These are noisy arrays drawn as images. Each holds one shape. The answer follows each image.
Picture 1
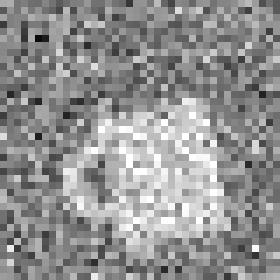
cup
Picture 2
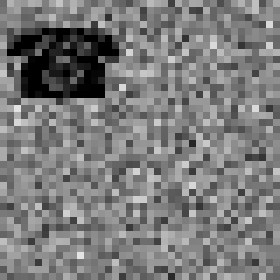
telephone
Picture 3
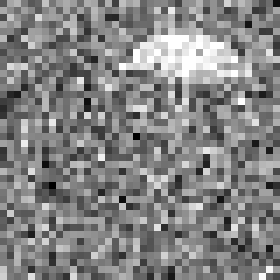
umbrella
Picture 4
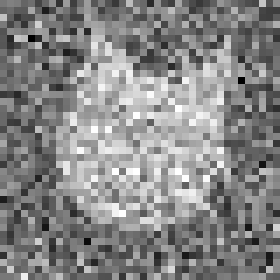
cat's head
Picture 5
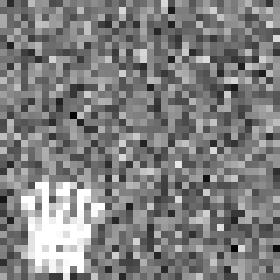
chess queen
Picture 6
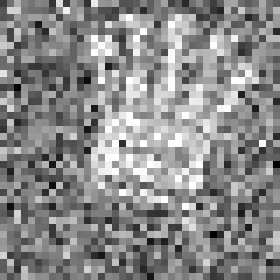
chess queen
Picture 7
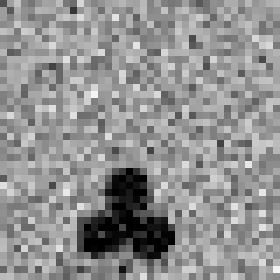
club
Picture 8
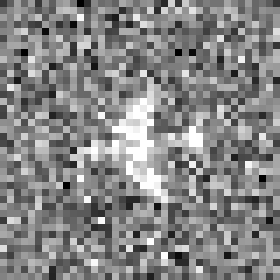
airplane
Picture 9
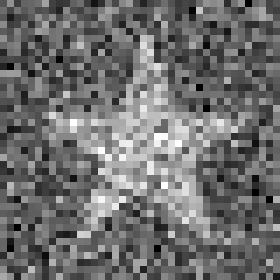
star
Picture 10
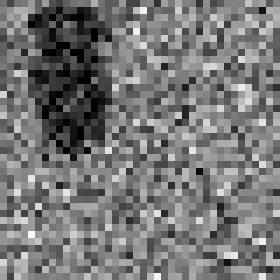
footprint
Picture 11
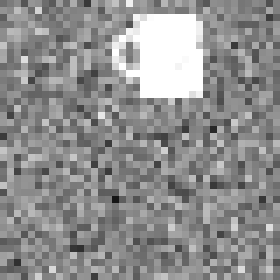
cup
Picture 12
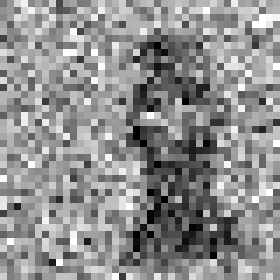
chess bishop
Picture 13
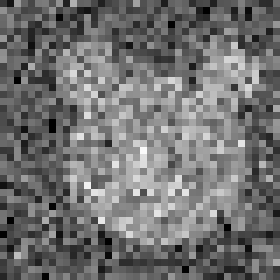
bear's head
